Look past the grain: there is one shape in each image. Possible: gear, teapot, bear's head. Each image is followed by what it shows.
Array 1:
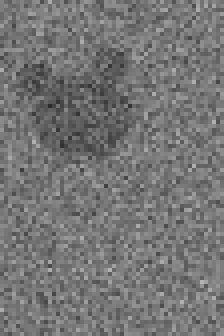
dark bear's head
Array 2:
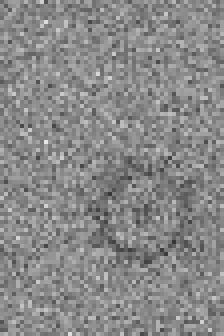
dark gear
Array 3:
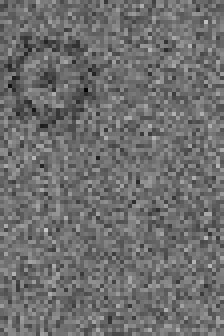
dark gear, top left
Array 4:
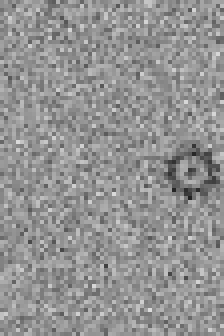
dark gear, middle right
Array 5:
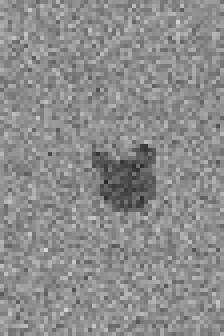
dark bear's head, centre
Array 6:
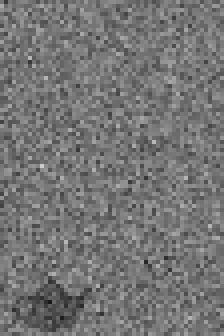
dark teapot, bottom left
